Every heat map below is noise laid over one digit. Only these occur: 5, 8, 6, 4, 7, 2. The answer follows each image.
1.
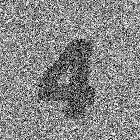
4
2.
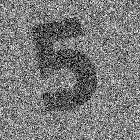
5
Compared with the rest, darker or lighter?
darker
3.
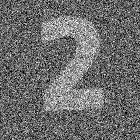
2
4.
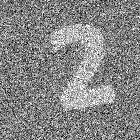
2
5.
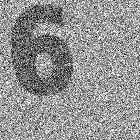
6
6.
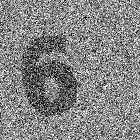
6
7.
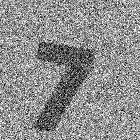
7
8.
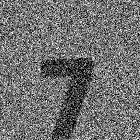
7
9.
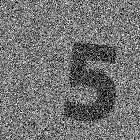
5
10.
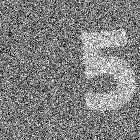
5
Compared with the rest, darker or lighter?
lighter
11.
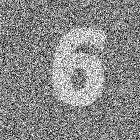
6
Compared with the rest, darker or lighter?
lighter
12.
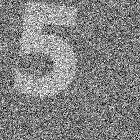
5
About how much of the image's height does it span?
two thirds
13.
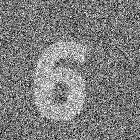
6
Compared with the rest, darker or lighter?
lighter
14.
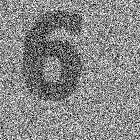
6
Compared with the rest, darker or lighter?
darker
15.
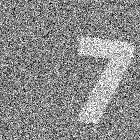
7
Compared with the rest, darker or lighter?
lighter
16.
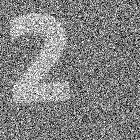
2
